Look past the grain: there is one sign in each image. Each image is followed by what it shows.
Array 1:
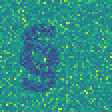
dark section sign
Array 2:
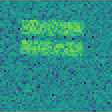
light equals sign
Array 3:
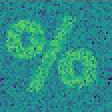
light percent sign
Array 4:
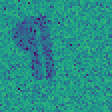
dark pilcrow
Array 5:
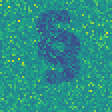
dark section sign
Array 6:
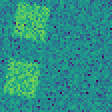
light colon
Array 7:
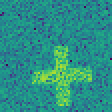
light plus sign
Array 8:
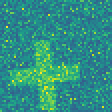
light plus sign
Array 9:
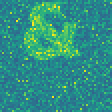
light ampersand
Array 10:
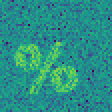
light percent sign
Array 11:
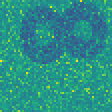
dark infinity sign
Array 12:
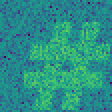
light hash sign
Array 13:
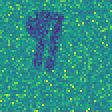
dark pilcrow
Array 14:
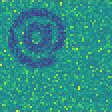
dark at sign
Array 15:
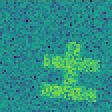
light plus-minus sign
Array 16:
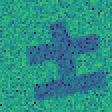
dark plus-minus sign
